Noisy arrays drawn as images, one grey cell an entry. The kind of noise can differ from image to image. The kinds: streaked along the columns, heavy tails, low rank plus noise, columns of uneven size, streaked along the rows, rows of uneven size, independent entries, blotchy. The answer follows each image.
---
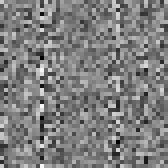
columns of uneven size
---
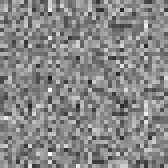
low rank plus noise
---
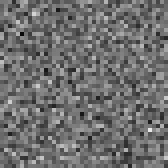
independent entries
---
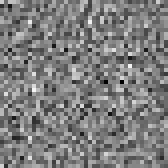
low rank plus noise
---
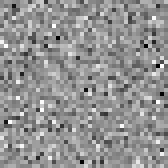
heavy tails
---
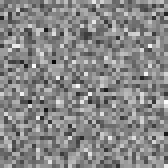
independent entries
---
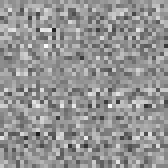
rows of uneven size
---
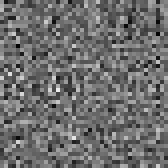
low rank plus noise
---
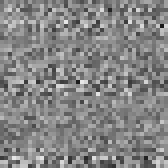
rows of uneven size
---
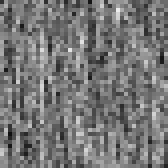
streaked along the columns
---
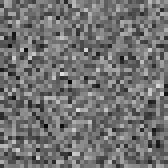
independent entries
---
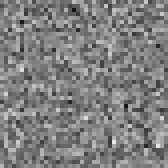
low rank plus noise
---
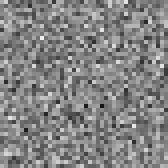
independent entries
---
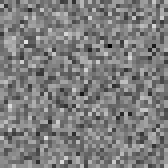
independent entries
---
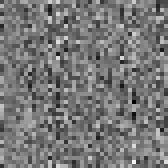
columns of uneven size
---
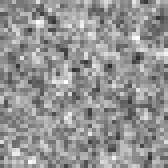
blotchy
